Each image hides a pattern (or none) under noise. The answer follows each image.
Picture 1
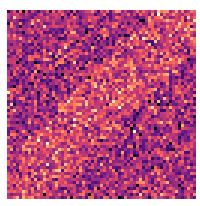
a diagonal band
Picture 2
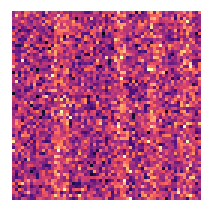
bands of columns
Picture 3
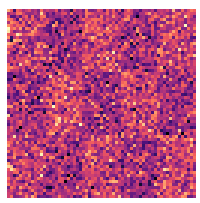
a checkerboard
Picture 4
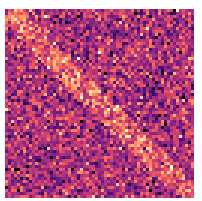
a diagonal band
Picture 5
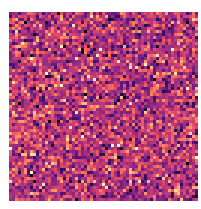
only noise
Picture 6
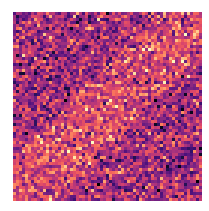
a diagonal band
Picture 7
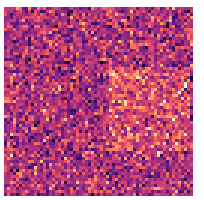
one block
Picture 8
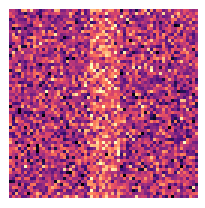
one band of columns
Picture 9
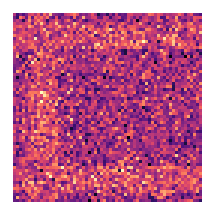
bands of rows crossing bands of columns
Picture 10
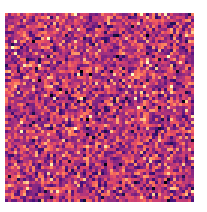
only noise
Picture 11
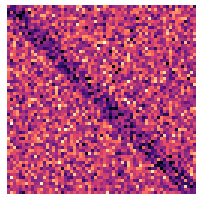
a diagonal band
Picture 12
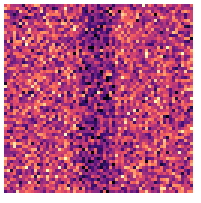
one band of columns
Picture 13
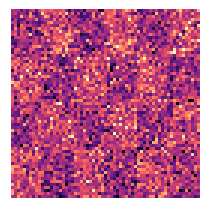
a checkerboard
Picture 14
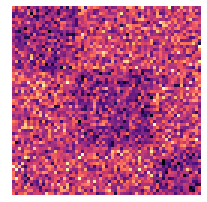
blocks along the diagonal
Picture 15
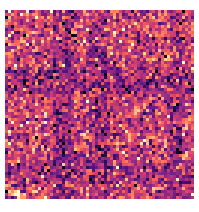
bands of rows crossing bands of columns
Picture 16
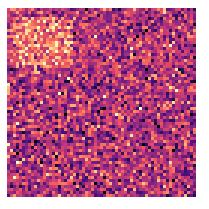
one block
